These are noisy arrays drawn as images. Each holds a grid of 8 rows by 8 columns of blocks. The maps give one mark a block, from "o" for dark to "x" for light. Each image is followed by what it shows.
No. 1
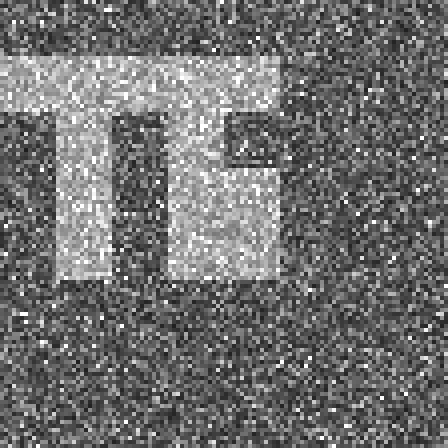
oooooooo
xxxxxooo
oxoxoooo
oxoxxooo
oxoxxooo
oooooooo
oooooooo
oooooooo
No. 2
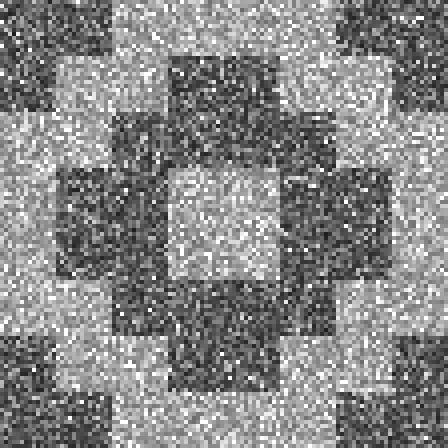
ooxxxxoo
oxxooxxo
xxooooxx
xooxxoox
xooxxoox
xxooooxx
oxxooxxo
ooxxxxoo
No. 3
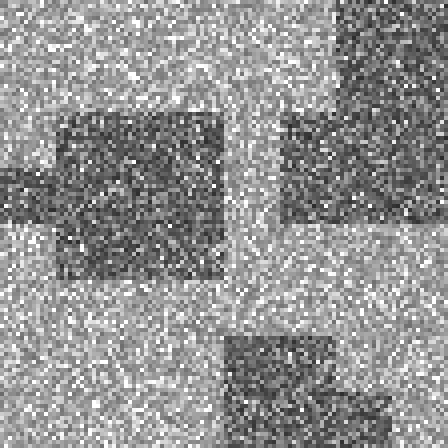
xxxxxxoo
xxxxxxoo
xoooxooo
ooooxooo
xoooxxxx
xxxxxxxx
xxxxooxx
xxxxooox
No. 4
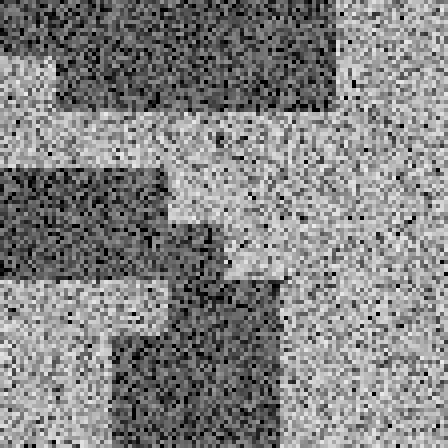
ooooooxx
xoooooxx
xxxxxxxx
oooxxxxx
ooooxxxx
xxxooxxx
xxoooxxx
xxoooxxx
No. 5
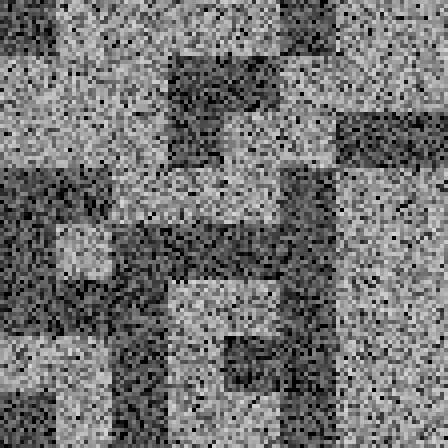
oxxxxoxx
xxxooxxx
xxxoxxoo
ooxxxoxx
oxooooxx
oooxxoxx
xxoxooxx
oxoxxoxx
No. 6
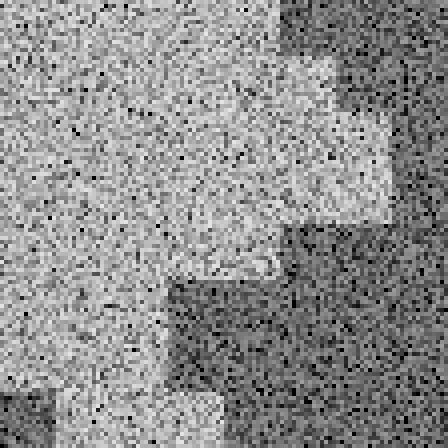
xxxxxooo
xxxxxxoo
xxxxxxxo
xxxxxxxo
xxxxxooo
xxxooooo
xxxooooo
oxxxoooo
